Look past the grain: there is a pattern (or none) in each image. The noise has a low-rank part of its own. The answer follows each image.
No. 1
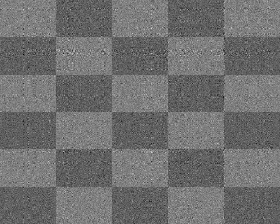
a checkerboard
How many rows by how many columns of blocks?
6 by 5
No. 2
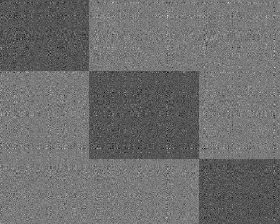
blocks along the diagonal
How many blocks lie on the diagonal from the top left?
3
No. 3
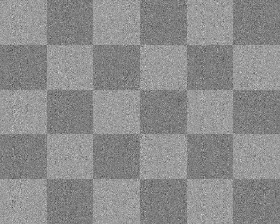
a checkerboard
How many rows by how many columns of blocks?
5 by 6
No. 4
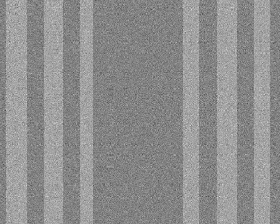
bands of columns
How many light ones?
6
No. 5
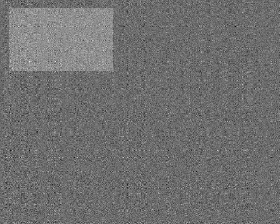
one block
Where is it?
top left
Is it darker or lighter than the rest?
lighter
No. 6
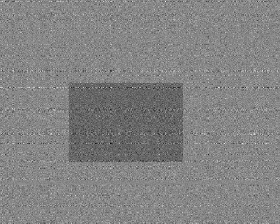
one block
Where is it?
centre
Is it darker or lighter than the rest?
darker
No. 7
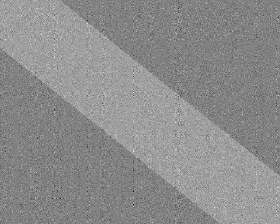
a diagonal band
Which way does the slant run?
top left to bottom right
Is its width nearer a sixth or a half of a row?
a half
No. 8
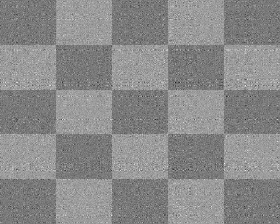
a checkerboard
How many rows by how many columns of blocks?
5 by 5
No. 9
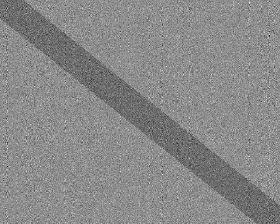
a diagonal band
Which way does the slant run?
top left to bottom right
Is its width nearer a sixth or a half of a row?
a sixth
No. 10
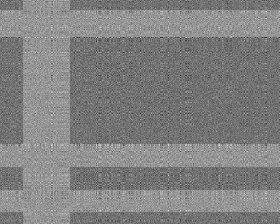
bands of rows crossing bands of columns
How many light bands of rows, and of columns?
3 and 1
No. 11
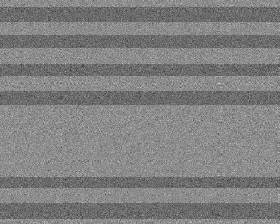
bands of rows
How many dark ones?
6
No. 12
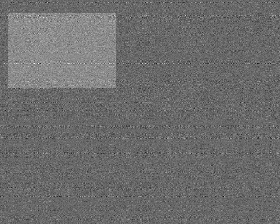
one block
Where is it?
top left
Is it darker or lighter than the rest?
lighter
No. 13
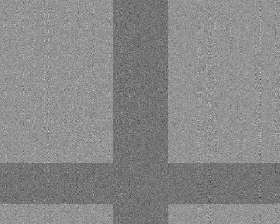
bands of rows crossing bands of columns
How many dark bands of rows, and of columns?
1 and 1
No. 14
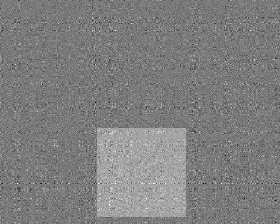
one block
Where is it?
bottom middle
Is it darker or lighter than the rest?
lighter
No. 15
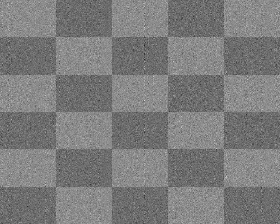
a checkerboard
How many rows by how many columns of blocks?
6 by 5
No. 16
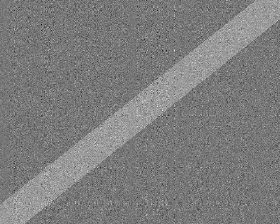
a diagonal band
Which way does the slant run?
bottom left to top right
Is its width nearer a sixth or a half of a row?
a sixth
